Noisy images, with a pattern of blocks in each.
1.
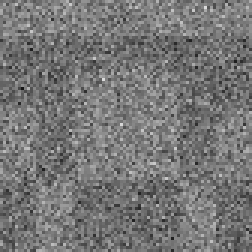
left and right mirror each other
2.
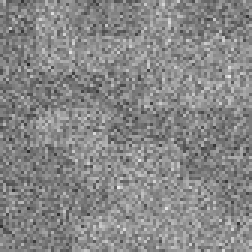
no symmetry
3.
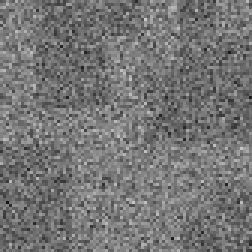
no symmetry
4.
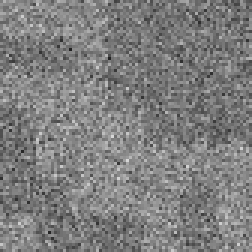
mirrored about the diagonal from the bottom left
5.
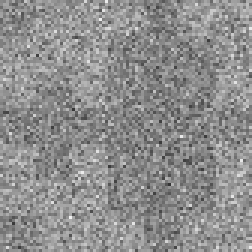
top and bottom mirror each other
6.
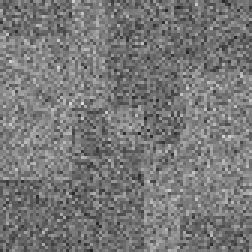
the same after a half turn
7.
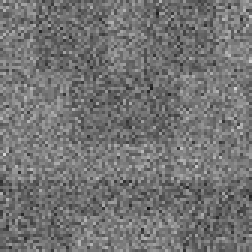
left and right mirror each other
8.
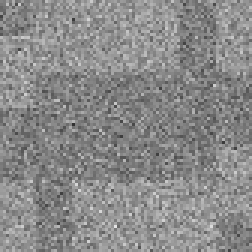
the same after a half turn
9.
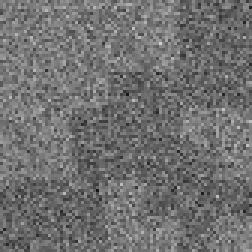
mirrored about the diagonal from the top left
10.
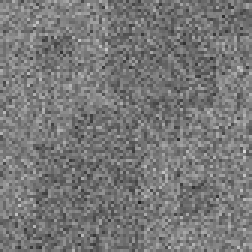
the same after a half turn
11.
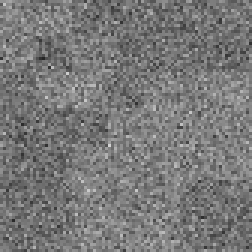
mirrored about the diagonal from the top left
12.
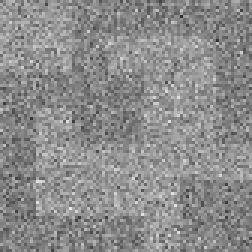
mirrored about the diagonal from the top left
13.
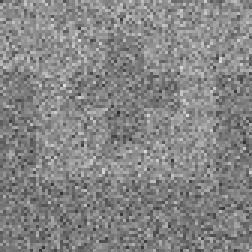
left and right mirror each other
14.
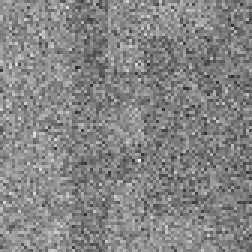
top and bottom mirror each other
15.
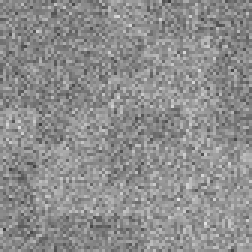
mirrored about the diagonal from the top left
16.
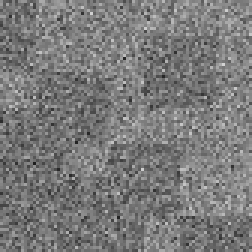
mirrored about the diagonal from the bottom left
